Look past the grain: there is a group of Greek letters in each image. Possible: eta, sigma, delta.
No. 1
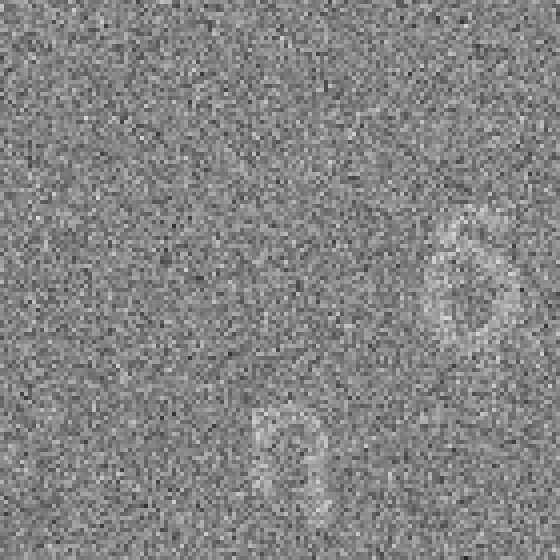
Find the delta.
middle right
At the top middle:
nothing
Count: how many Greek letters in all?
2
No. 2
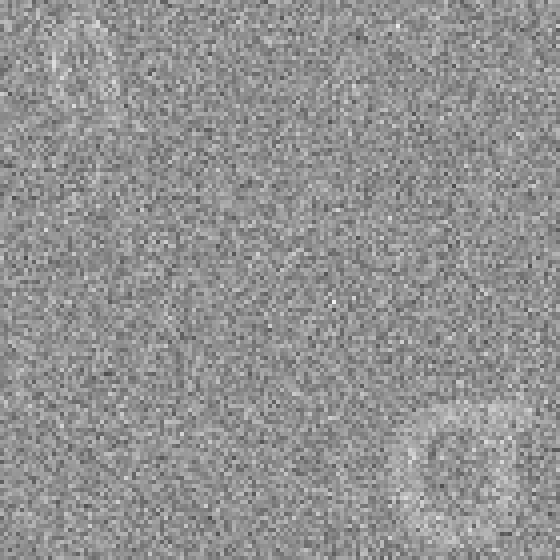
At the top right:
nothing
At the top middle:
nothing
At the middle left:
nothing
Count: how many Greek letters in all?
2
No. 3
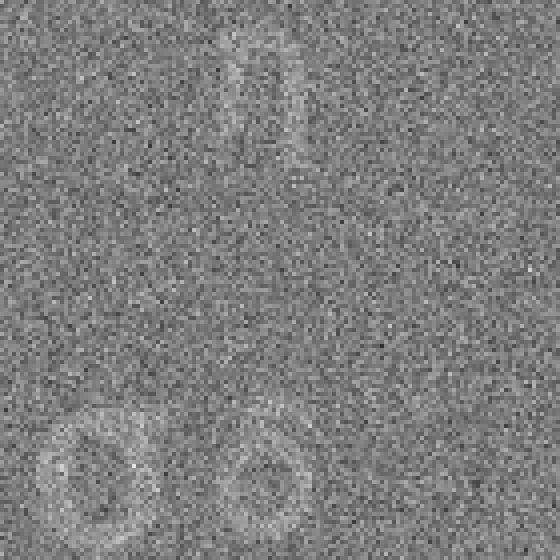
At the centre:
nothing
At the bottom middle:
delta
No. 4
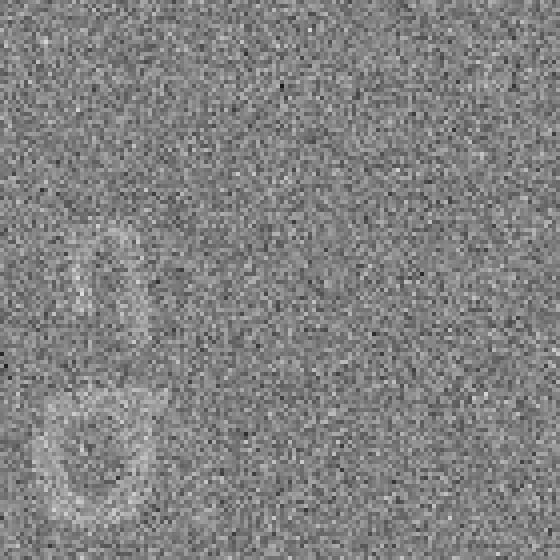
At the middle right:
nothing
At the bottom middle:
nothing
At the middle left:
eta
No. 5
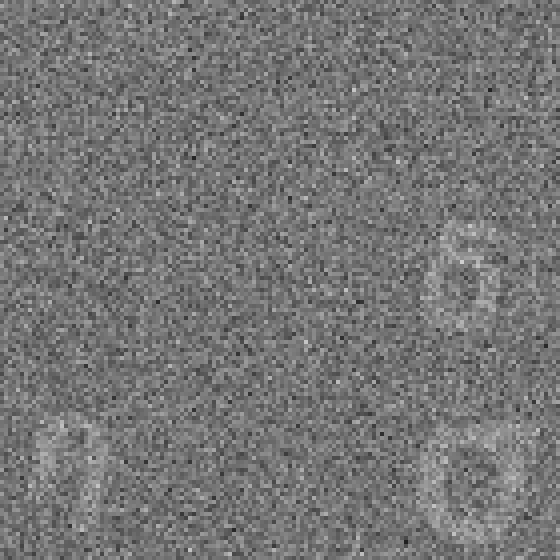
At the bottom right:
sigma
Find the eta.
bottom left
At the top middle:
nothing
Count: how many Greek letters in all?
3
